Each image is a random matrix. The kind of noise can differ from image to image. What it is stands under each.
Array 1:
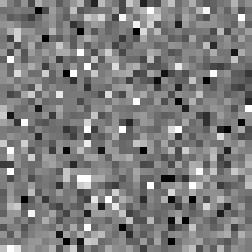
heavy tails
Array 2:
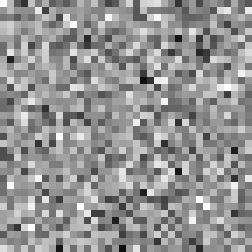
independent entries
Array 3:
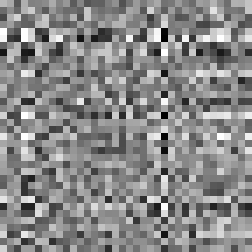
low rank plus noise
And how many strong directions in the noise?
one
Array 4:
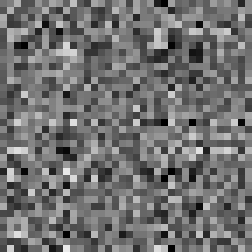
low rank plus noise
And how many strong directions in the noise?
three or four
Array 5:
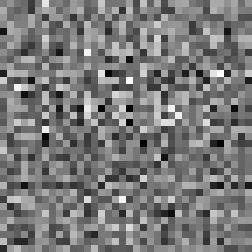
low rank plus noise
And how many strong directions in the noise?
three or four
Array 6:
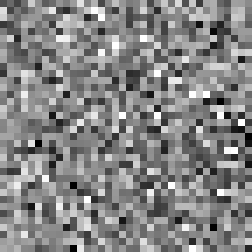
independent entries
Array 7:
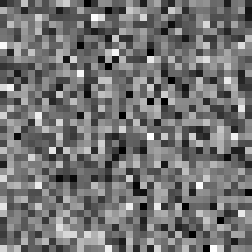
independent entries
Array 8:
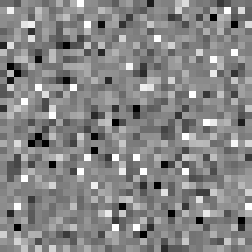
heavy tails
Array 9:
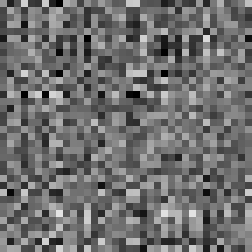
low rank plus noise
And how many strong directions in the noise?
two
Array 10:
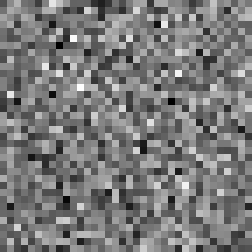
independent entries
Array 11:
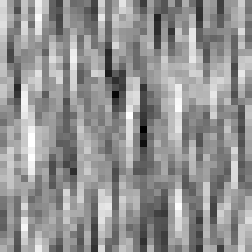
streaked along the columns
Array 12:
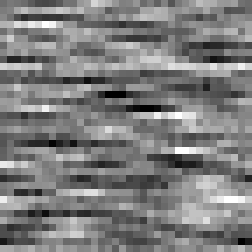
streaked along the rows
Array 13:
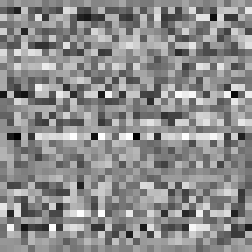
rows of uneven size
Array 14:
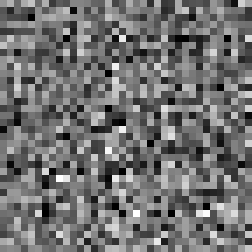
low rank plus noise
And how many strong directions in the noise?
five to eight
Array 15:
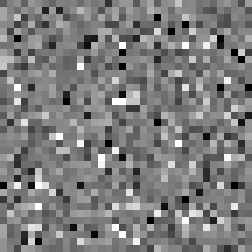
heavy tails
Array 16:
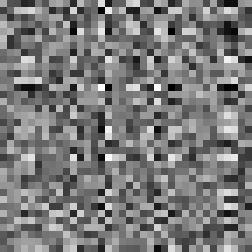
low rank plus noise
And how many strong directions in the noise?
one
